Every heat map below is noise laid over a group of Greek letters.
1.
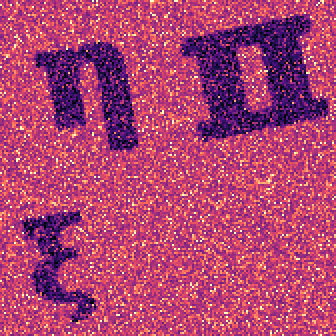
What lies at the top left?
eta
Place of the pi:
top right
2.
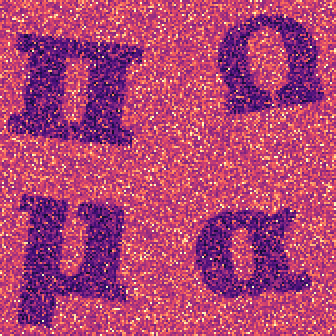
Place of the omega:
top right
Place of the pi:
top left
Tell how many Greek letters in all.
4
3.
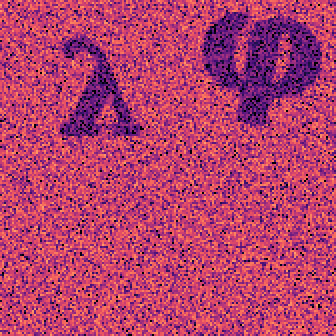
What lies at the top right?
phi
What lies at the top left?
lambda
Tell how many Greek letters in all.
2
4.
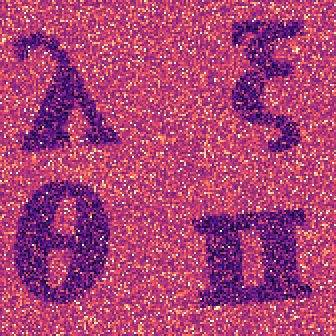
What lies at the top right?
xi
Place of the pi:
bottom right
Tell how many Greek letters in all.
4
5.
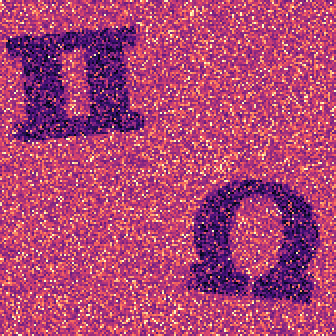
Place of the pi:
top left
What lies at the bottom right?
omega
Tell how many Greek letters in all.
2
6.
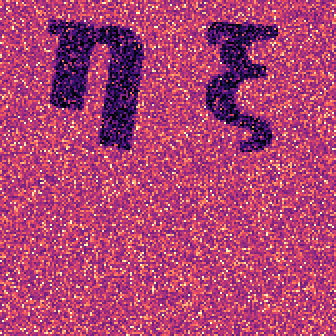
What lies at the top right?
xi
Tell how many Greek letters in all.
2
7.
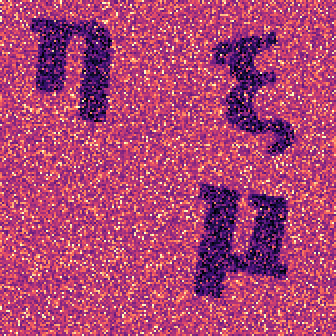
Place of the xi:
top right
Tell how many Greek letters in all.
3
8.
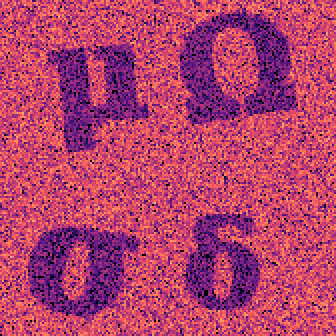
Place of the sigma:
bottom left
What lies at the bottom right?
delta
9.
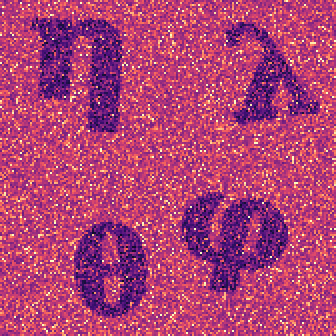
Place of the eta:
top left
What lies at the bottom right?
phi
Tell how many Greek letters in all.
4
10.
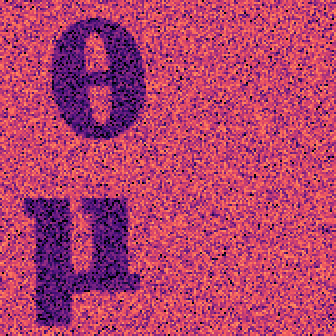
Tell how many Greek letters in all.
2
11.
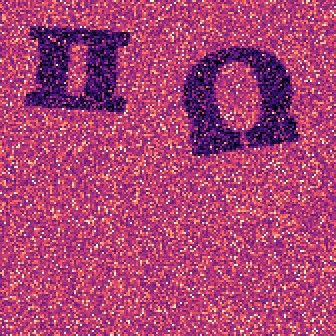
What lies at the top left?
pi
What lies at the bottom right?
nothing
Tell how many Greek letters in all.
2
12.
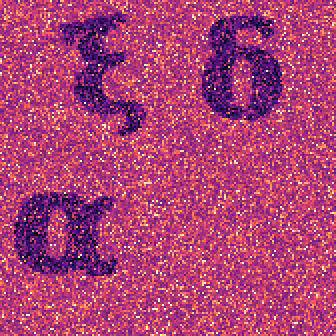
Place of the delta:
top right
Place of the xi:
top left
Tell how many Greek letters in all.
3
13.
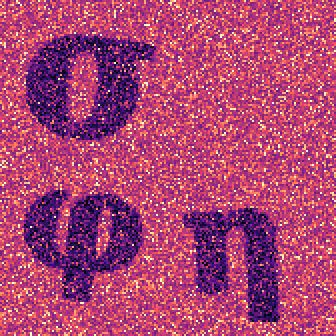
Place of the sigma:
top left
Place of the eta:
bottom right
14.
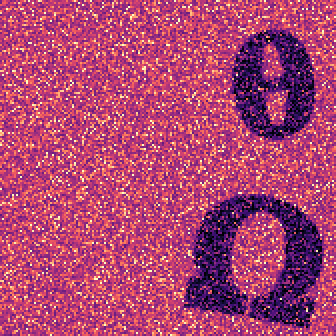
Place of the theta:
top right
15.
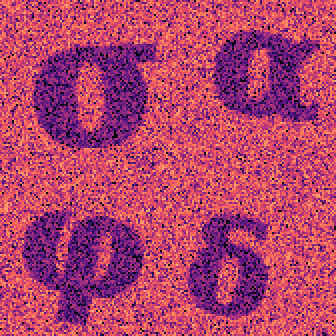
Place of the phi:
bottom left
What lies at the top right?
alpha
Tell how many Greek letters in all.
4
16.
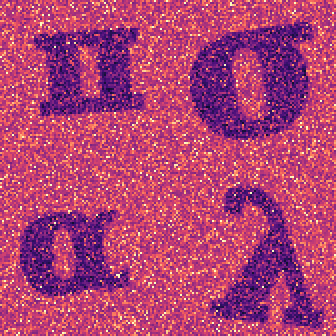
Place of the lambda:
bottom right
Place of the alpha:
bottom left
